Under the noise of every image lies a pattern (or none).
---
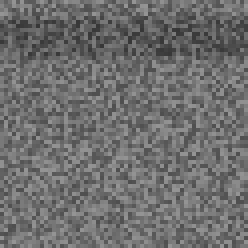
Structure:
one band of rows
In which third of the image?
top
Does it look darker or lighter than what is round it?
darker
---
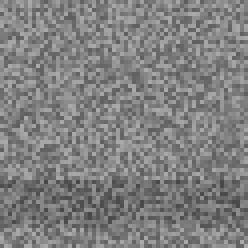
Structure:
one band of rows
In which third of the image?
bottom
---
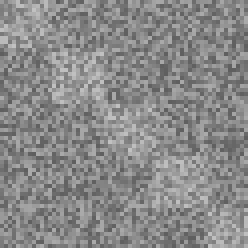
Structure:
blocks along the diagonal
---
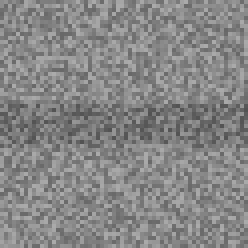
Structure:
one band of rows
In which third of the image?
middle
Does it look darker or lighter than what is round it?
darker
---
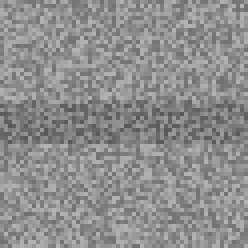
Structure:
one band of rows
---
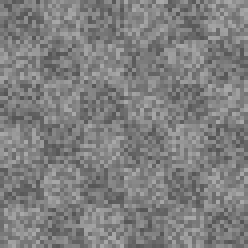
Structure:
a checkerboard
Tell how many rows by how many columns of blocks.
6 by 6
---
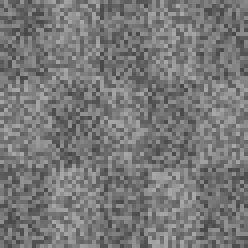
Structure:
a checkerboard
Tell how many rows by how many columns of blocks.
3 by 5
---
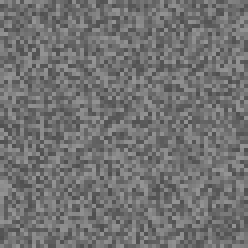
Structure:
only noise
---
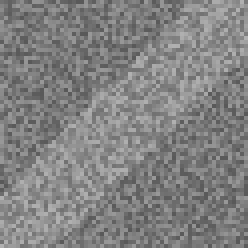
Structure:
a diagonal band
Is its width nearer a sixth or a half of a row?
a half
